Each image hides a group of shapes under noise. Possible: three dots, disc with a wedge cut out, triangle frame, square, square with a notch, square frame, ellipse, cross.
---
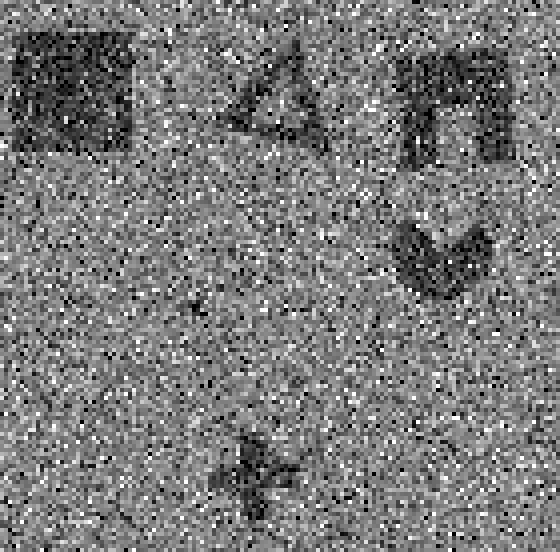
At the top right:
square with a notch
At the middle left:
nothing
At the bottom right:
nothing
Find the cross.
bottom middle
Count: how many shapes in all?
5
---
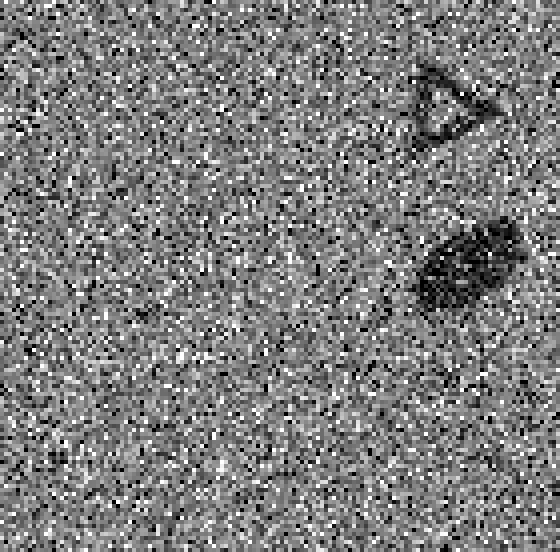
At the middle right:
ellipse
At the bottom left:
nothing
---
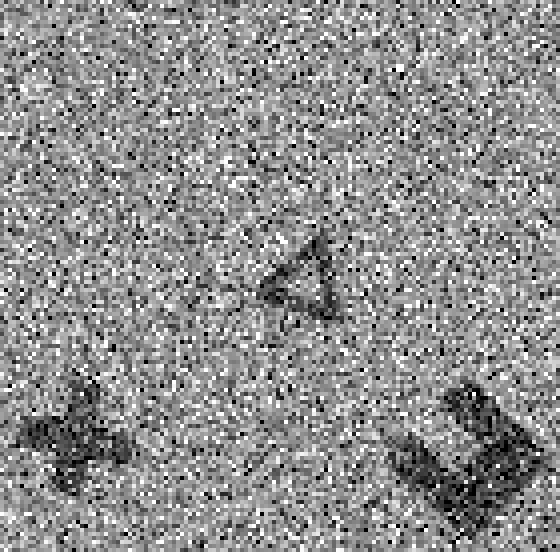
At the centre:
triangle frame
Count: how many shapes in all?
3
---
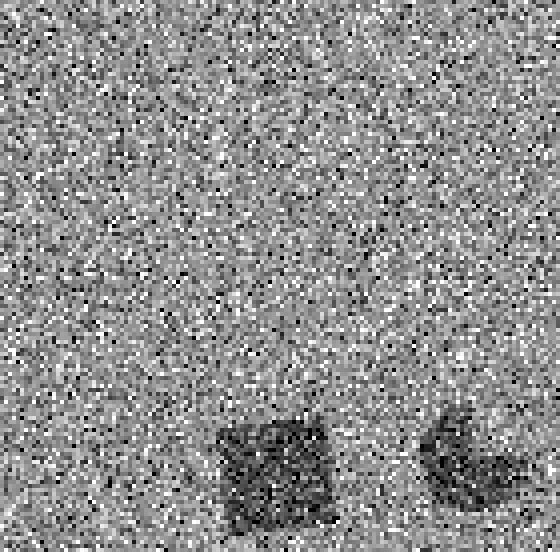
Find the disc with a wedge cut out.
bottom right
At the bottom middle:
square
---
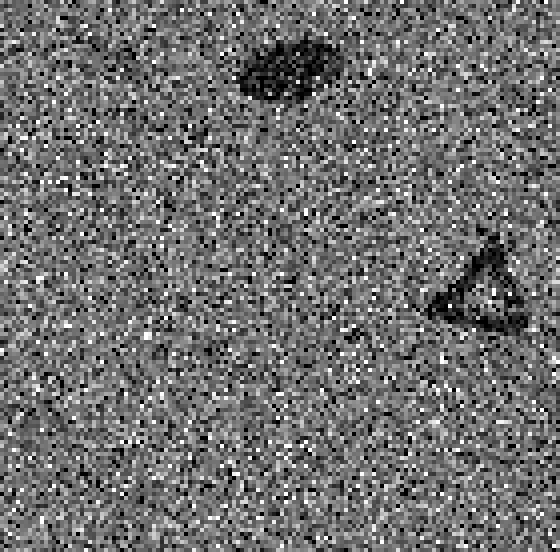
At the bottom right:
nothing
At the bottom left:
nothing
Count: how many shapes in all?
2
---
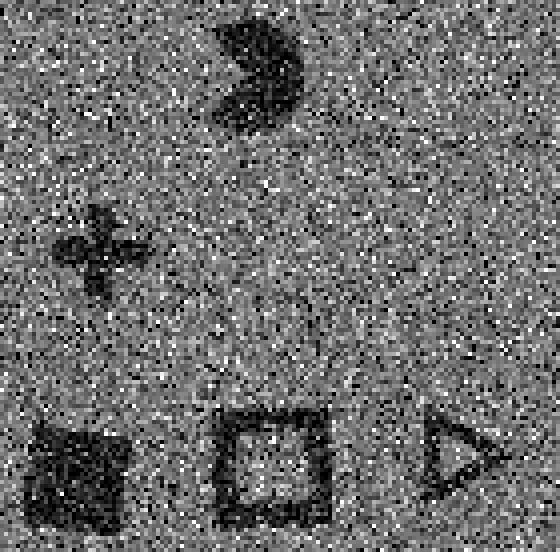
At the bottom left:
square
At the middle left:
cross
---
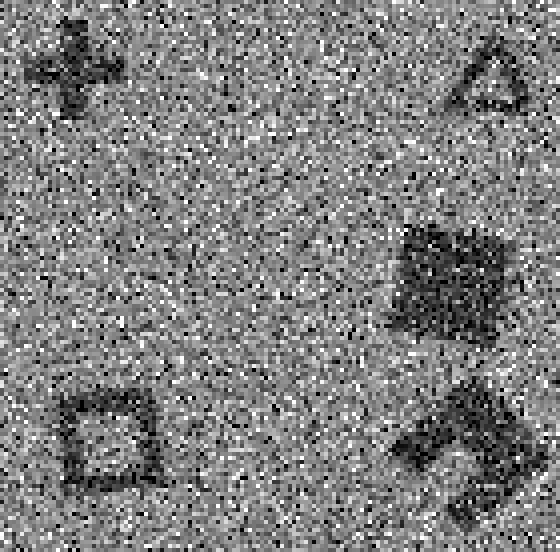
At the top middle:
nothing
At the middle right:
square
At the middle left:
nothing
